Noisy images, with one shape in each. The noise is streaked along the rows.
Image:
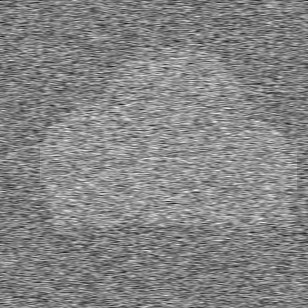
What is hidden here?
light cloud
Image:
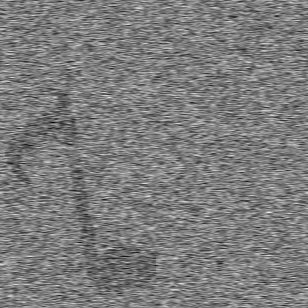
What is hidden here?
dark musical note
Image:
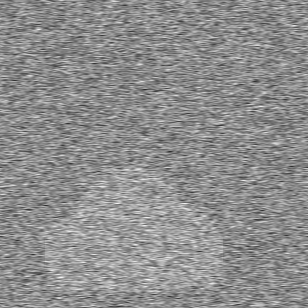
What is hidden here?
light cloud
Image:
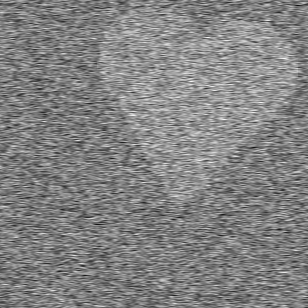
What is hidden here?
light heart
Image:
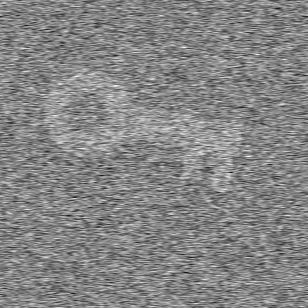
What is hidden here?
light key
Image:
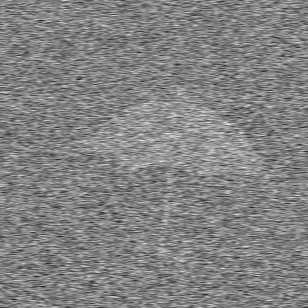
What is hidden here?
light umbrella
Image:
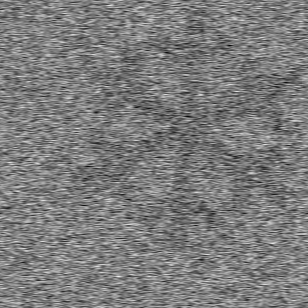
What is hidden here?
dark snowflake
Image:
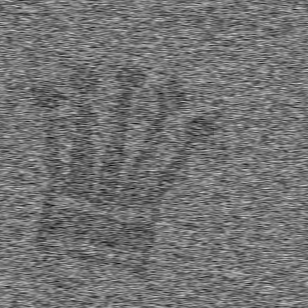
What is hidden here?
dark chess queen
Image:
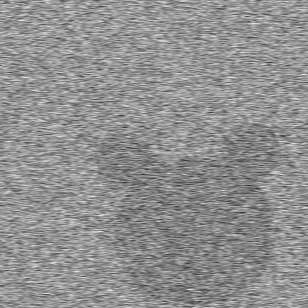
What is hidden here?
dark bear's head
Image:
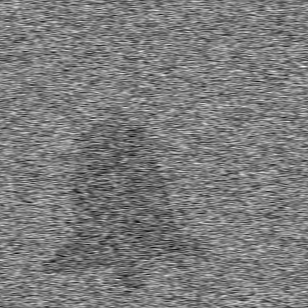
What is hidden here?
dark bell
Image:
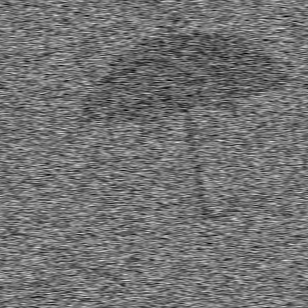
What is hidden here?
dark umbrella
